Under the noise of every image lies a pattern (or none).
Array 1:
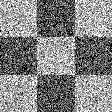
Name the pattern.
a checkerboard
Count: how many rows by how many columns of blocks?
3 by 3
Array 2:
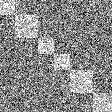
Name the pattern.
blocks along the diagonal
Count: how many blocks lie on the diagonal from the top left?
6
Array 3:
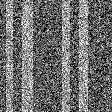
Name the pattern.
bands of columns
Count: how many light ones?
4
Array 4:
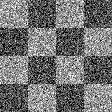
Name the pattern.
a checkerboard
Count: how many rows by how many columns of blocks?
4 by 4
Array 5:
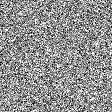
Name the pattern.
only noise
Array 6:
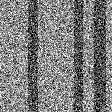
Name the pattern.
bands of columns
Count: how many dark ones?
3
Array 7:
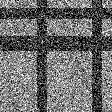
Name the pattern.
bands of rows crossing bands of columns
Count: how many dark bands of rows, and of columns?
2 and 2
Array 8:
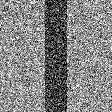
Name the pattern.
one band of columns
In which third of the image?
middle
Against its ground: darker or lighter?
darker
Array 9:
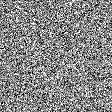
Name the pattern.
only noise
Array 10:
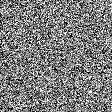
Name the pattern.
only noise
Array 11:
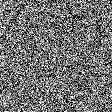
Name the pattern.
only noise
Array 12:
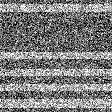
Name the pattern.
bands of rows
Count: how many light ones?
5
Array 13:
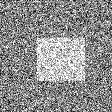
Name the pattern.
one block
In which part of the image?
centre
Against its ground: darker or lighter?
lighter
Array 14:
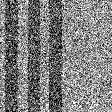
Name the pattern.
bands of columns
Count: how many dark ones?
3
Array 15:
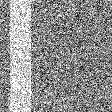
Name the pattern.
one band of columns
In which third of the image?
left
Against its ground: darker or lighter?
lighter
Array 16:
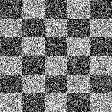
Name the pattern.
a checkerboard
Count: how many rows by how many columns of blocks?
6 by 5
